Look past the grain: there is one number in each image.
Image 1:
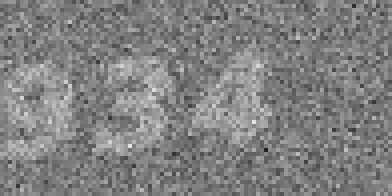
934
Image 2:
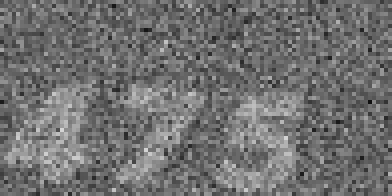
475
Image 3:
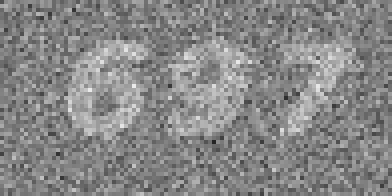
697
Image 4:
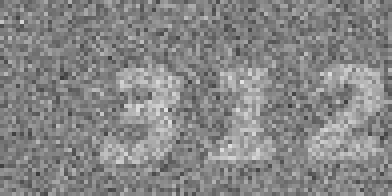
312
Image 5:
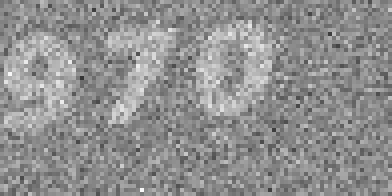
970
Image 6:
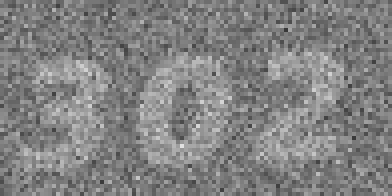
302
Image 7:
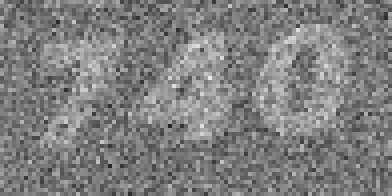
740
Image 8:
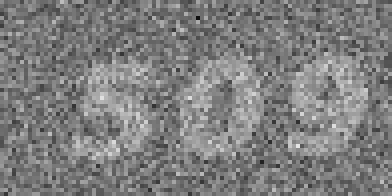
509
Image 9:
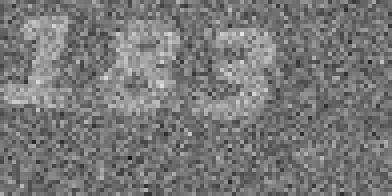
183
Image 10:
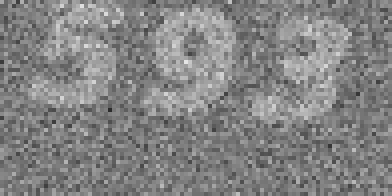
593
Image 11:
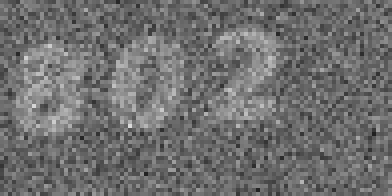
802
